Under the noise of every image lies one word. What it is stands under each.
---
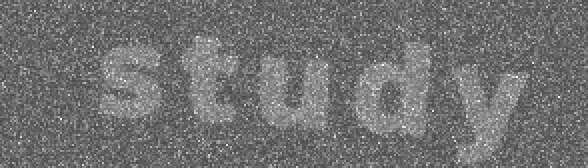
study
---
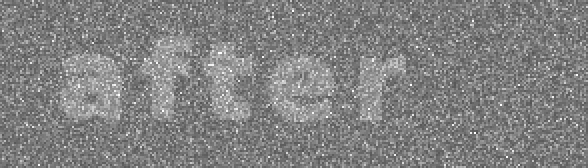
after
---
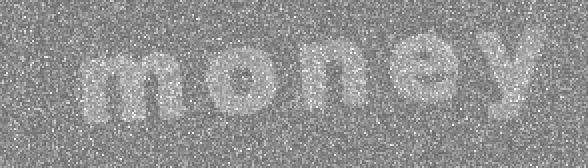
money
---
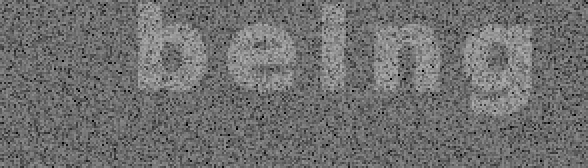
being
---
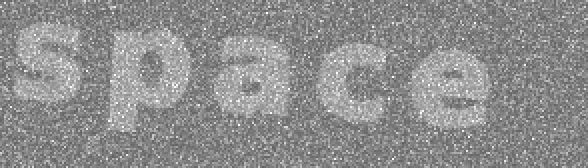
space
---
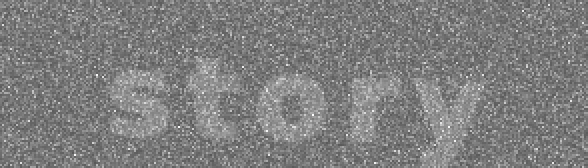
story
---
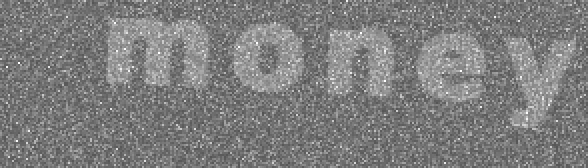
money
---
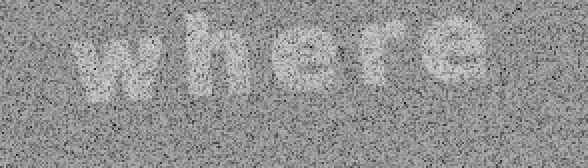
where
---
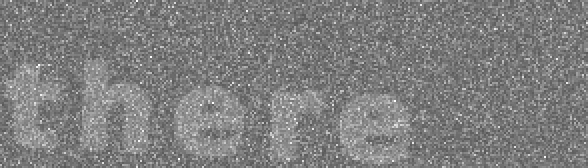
there
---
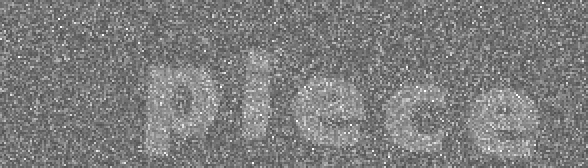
piece
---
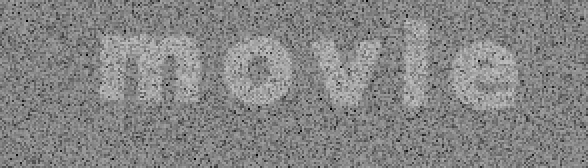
movie
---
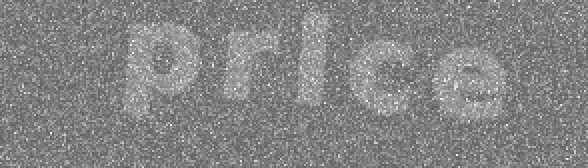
price
